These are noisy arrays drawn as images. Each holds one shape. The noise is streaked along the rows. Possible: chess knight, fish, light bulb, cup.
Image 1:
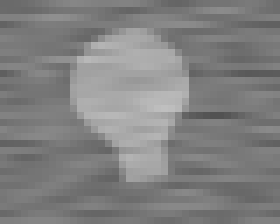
light bulb
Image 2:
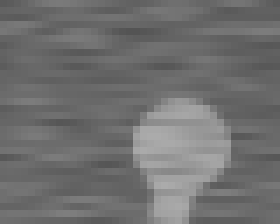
light bulb
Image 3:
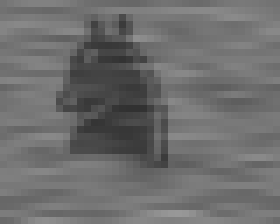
chess knight
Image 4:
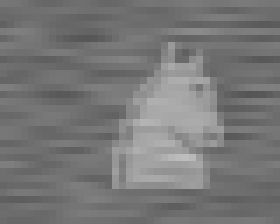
chess knight
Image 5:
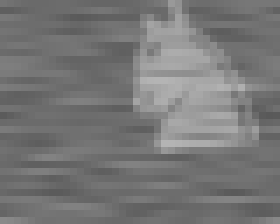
chess knight
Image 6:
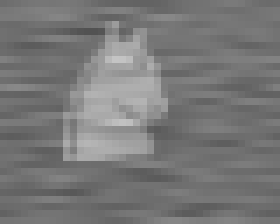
chess knight
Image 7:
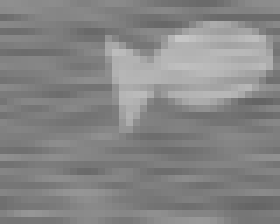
fish
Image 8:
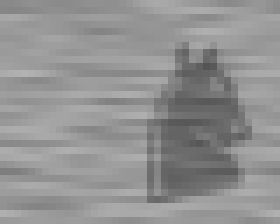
chess knight
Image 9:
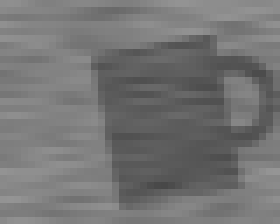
cup
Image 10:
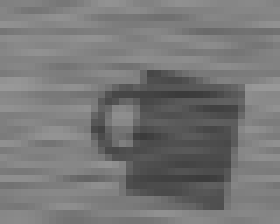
cup
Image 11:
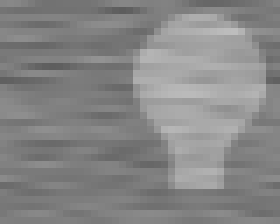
light bulb
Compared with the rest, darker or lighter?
lighter
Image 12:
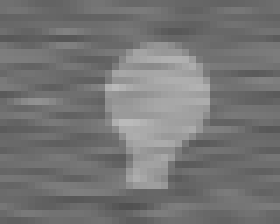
light bulb
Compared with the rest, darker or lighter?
lighter
